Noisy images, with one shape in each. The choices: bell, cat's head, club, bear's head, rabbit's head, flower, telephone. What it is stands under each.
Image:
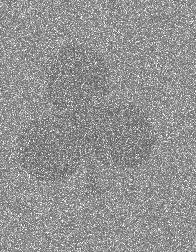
club
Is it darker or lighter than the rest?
darker
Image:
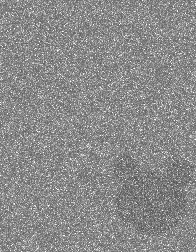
bear's head
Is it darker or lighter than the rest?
darker
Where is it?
bottom right
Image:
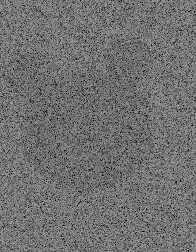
bear's head
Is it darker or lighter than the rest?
darker
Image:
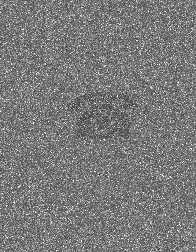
telephone
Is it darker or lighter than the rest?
darker
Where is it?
centre
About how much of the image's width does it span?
a third
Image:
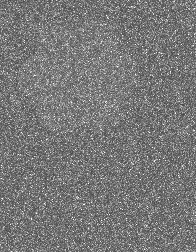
flower
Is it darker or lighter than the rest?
lighter
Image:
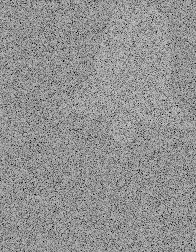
bell
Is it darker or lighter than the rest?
lighter
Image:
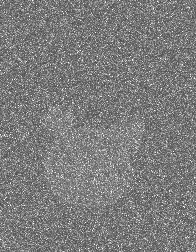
bear's head
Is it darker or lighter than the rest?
lighter
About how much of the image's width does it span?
half
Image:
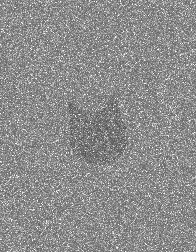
cat's head
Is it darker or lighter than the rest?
darker
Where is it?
centre
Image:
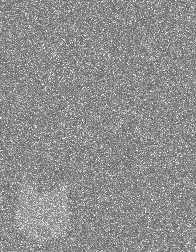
cat's head
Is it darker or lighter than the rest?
lighter
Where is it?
bottom left
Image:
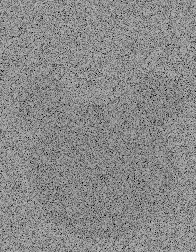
bear's head
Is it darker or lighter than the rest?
darker
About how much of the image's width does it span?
nearly all
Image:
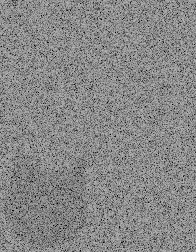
cat's head
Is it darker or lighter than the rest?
darker
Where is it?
bottom left
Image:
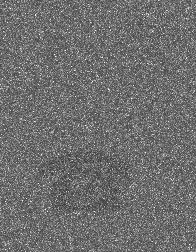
telephone
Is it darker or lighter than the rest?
darker
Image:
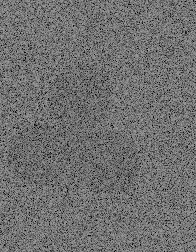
club
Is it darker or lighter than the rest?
darker
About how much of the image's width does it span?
two thirds
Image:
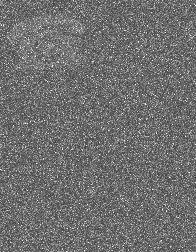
telephone
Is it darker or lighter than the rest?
lighter
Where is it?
top left
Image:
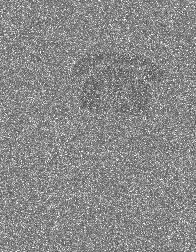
telephone
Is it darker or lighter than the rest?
darker
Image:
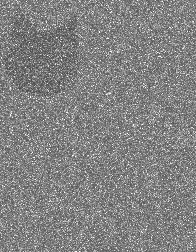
cat's head
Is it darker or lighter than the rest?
darker
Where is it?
top left
